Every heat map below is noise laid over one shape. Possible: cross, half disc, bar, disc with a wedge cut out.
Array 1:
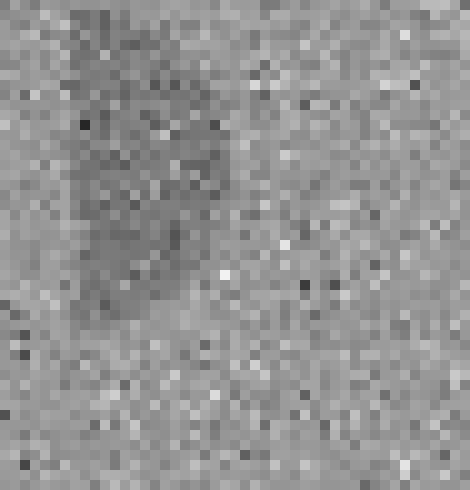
half disc
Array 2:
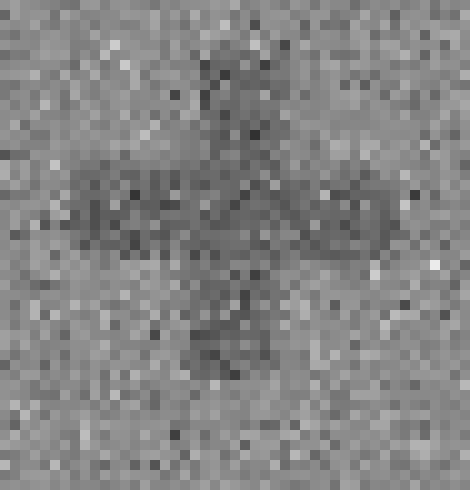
cross
